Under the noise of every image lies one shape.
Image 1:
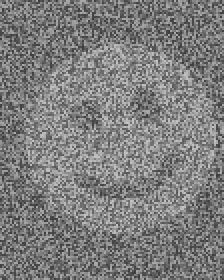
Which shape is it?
smiling face
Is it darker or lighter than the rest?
lighter
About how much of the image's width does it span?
nearly all
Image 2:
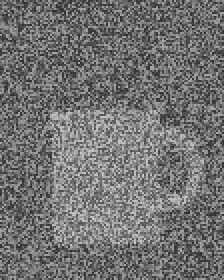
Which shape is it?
cup
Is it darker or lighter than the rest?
lighter
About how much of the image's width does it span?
two thirds
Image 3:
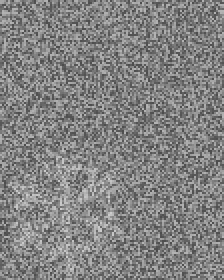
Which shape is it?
snowflake
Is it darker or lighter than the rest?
lighter
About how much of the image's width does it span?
half
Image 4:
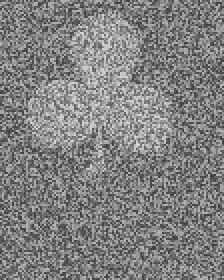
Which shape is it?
club
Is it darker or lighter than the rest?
lighter
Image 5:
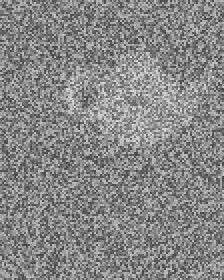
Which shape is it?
teapot
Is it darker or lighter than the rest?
lighter
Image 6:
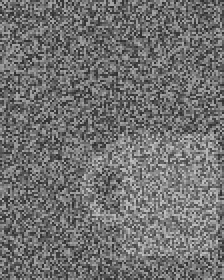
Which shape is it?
cup
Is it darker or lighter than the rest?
lighter
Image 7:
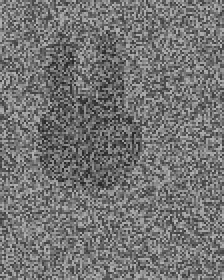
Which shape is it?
rabbit's head
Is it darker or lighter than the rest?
darker
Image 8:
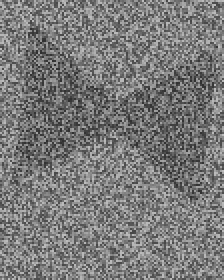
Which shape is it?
bow tie
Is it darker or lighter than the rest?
darker
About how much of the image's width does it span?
nearly all
